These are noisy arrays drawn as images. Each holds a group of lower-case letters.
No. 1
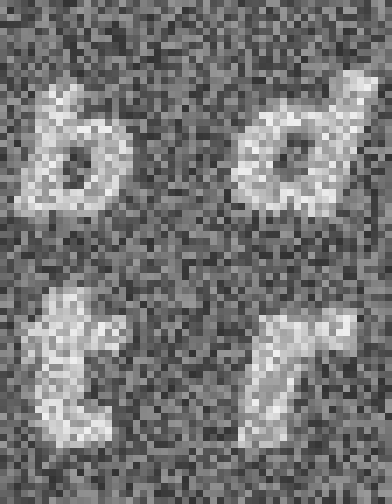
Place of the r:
bottom right
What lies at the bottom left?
t
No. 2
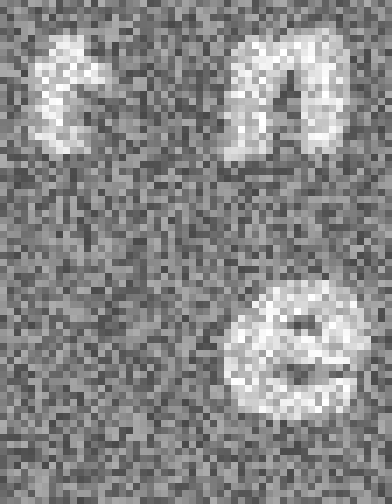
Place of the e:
bottom right
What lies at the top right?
n
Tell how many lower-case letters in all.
3
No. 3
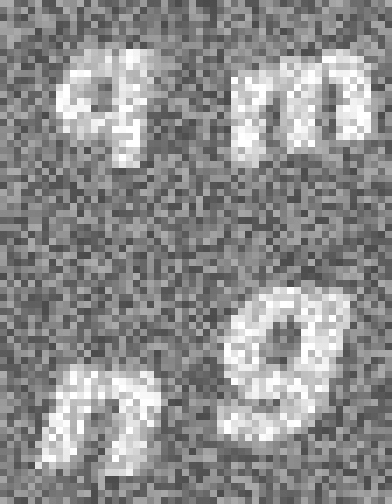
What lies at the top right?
m
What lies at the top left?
q
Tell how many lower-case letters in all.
4
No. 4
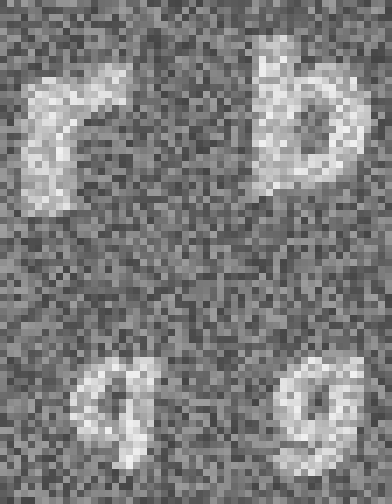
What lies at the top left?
r
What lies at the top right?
b
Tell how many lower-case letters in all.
4
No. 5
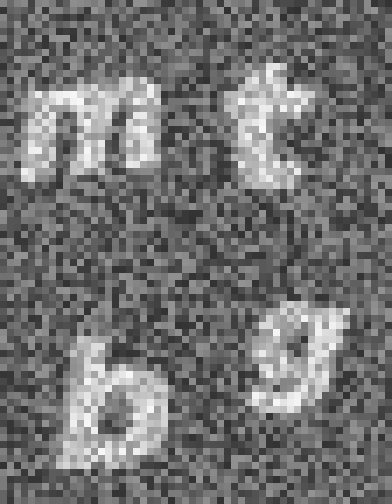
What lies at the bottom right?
g
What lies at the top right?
t
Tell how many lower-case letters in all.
4
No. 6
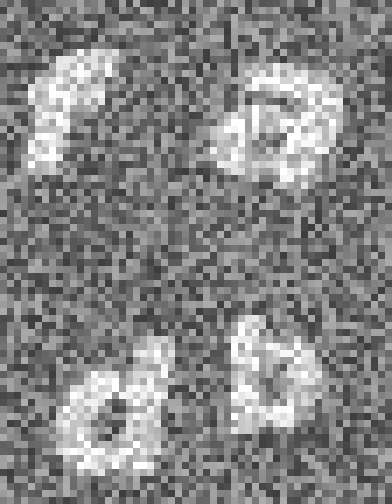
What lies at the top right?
a
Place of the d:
bottom left
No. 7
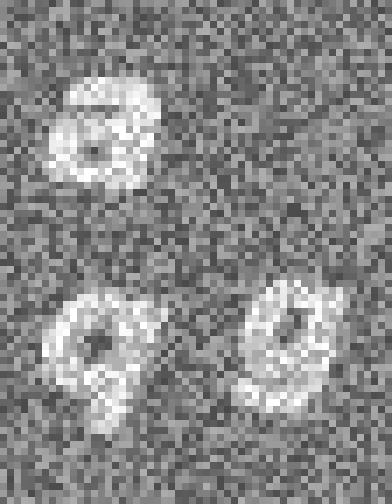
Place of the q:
bottom left
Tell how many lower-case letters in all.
3
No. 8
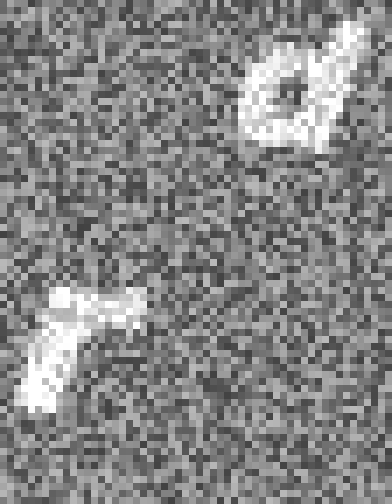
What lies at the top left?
nothing
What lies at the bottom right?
nothing
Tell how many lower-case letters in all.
2
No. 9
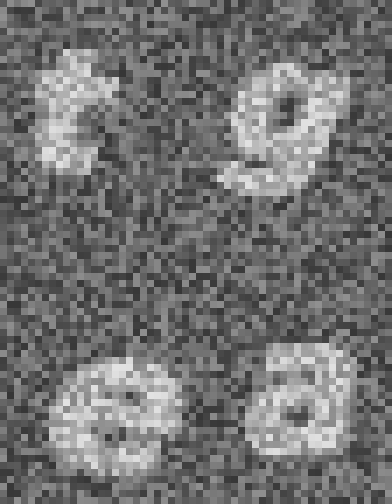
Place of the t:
top left
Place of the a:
bottom right
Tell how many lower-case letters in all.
4
